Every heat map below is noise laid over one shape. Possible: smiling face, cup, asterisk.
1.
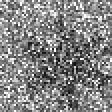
dark asterisk
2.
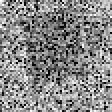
dark cup
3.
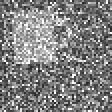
light cup
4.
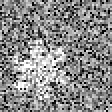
light asterisk
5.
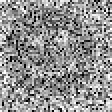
dark smiling face
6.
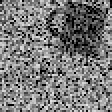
dark cup
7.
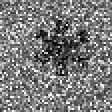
dark asterisk
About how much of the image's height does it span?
half
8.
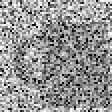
dark cup
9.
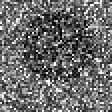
dark smiling face
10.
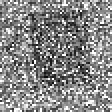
dark cup
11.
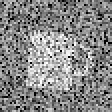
light cup
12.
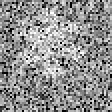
light asterisk
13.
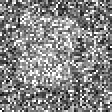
light cup
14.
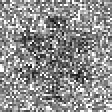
dark asterisk
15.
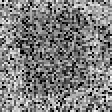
dark cup
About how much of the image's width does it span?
nearly all
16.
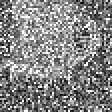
light cup
